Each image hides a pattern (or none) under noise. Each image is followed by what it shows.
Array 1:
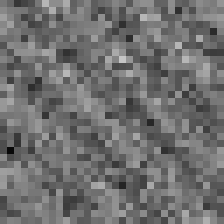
diagonal stripes
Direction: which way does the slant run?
top left to bottom right
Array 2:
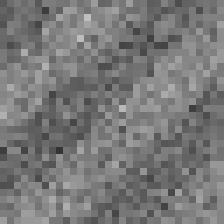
diagonal stripes
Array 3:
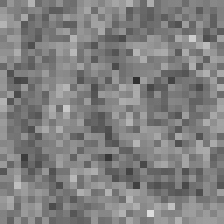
rings round one point
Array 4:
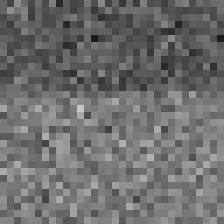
a sharp edge
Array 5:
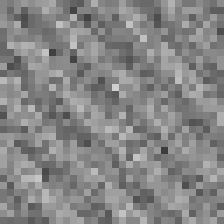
diagonal stripes
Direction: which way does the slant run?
top left to bottom right
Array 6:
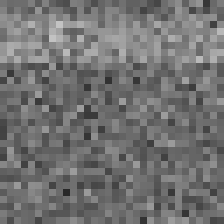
one horizontal stripe
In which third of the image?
top
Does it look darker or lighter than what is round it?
lighter
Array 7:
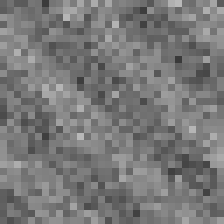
diagonal stripes
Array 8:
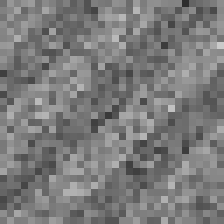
diagonal stripes
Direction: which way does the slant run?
bottom left to top right
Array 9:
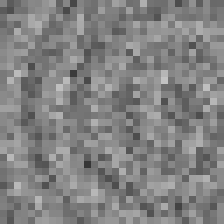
rings round one point
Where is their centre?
middle right
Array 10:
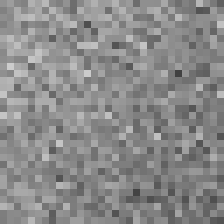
a smooth slope
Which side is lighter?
top left
